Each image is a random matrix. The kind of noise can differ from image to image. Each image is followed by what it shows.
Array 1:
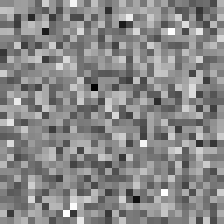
independent entries
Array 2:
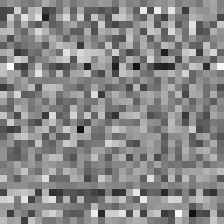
rows of uneven size
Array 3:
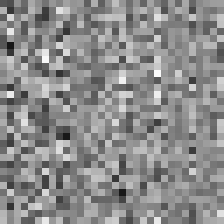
columns of uneven size
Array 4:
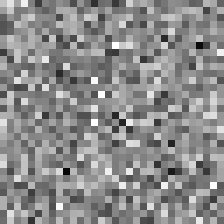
independent entries
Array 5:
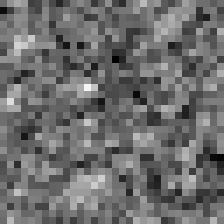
blotchy
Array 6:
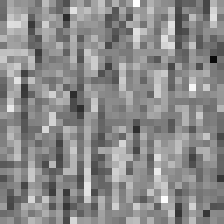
streaked along the columns
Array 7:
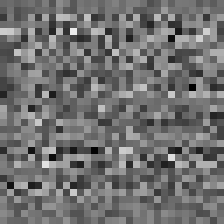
rows of uneven size
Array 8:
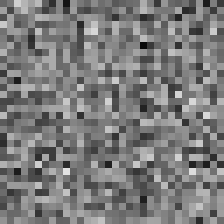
low rank plus noise
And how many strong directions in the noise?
three or four
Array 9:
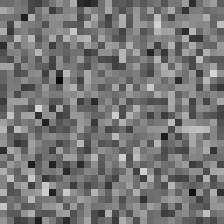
independent entries
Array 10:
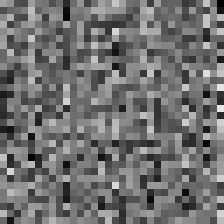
columns of uneven size
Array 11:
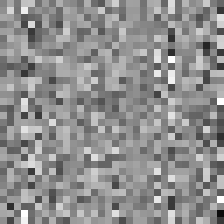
columns of uneven size
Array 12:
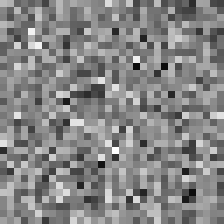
low rank plus noise
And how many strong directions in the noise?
five to eight
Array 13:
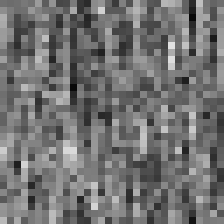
streaked along the columns
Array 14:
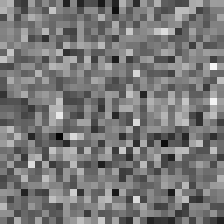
low rank plus noise
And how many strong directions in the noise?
three or four
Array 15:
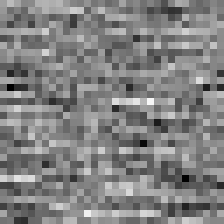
streaked along the rows
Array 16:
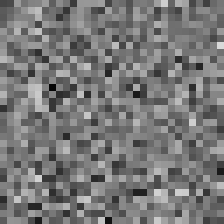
low rank plus noise
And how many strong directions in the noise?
three or four
